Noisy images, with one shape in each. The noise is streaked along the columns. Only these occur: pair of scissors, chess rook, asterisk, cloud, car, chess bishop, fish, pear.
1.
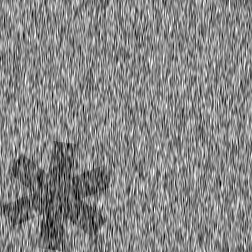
dark asterisk, bottom left
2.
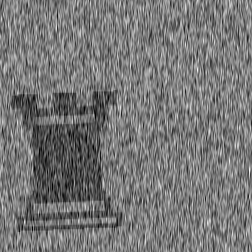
dark chess rook
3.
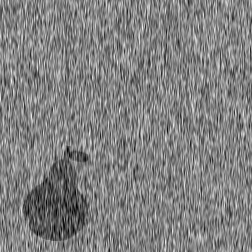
dark pear, bottom left
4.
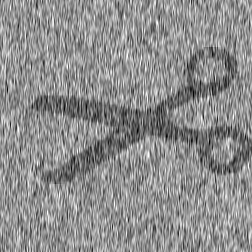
dark pair of scissors
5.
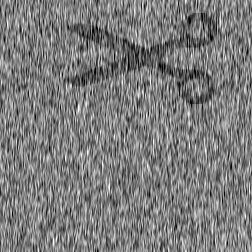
dark pair of scissors
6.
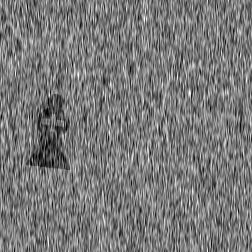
dark chess bishop, middle left
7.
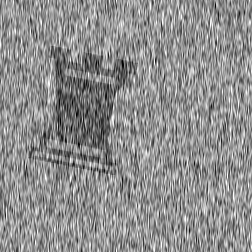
dark chess rook
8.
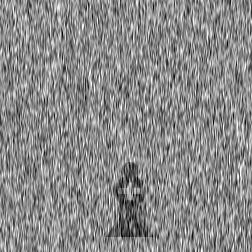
dark chess bishop, bottom middle
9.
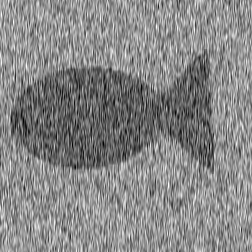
dark fish
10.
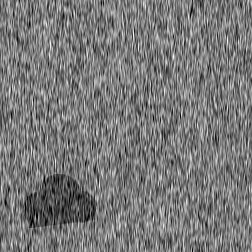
dark cloud, bottom left
